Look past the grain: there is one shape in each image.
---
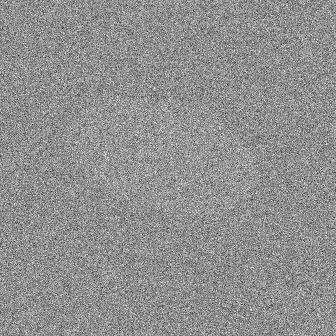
light ellipse
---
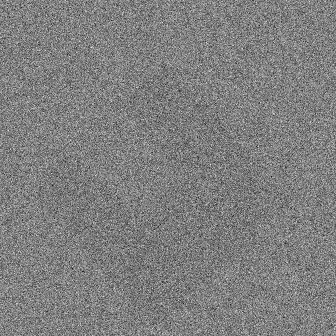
dark square with a notch
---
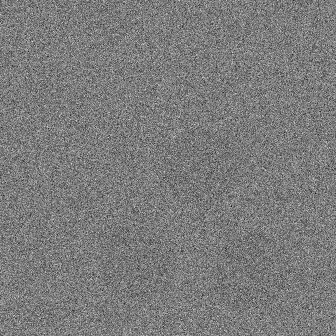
dark three dots
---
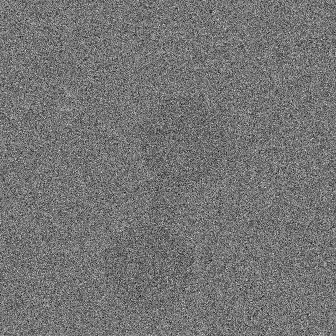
dark dumbbell
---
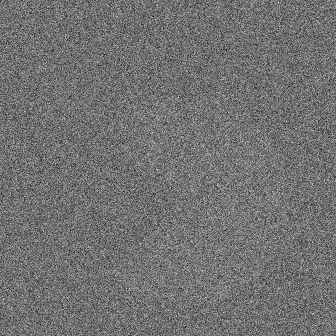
light disc with a wedge cut out
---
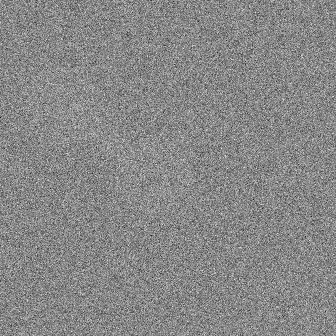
light dumbbell
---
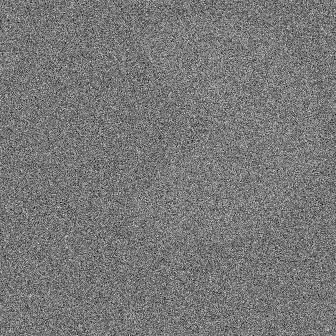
light disc with a wedge cut out
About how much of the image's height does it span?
two thirds
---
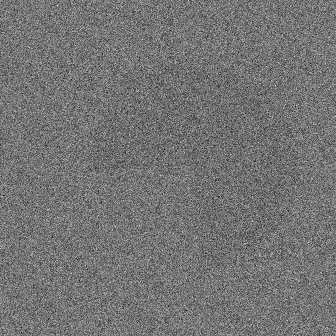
dark disc with a wedge cut out
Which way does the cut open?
down and left
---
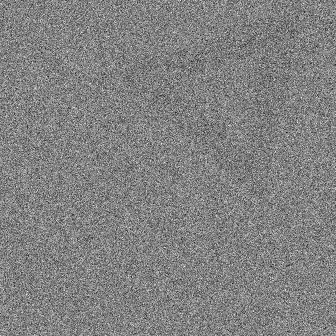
dark triangle frame
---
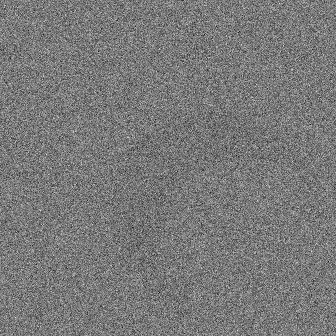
dark crescent
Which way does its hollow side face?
down and right
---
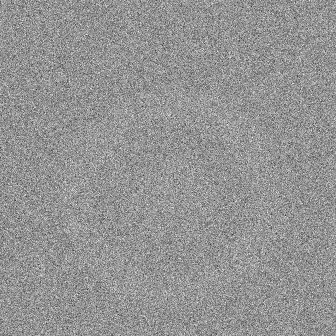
light bullseye
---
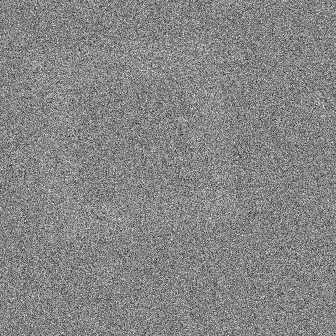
light square frame
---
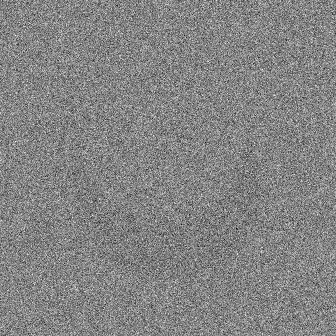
dark crescent
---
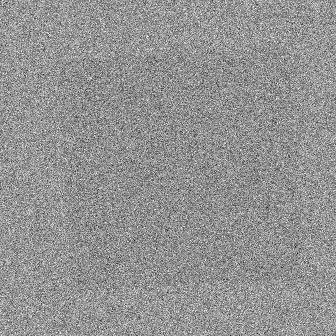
dark square
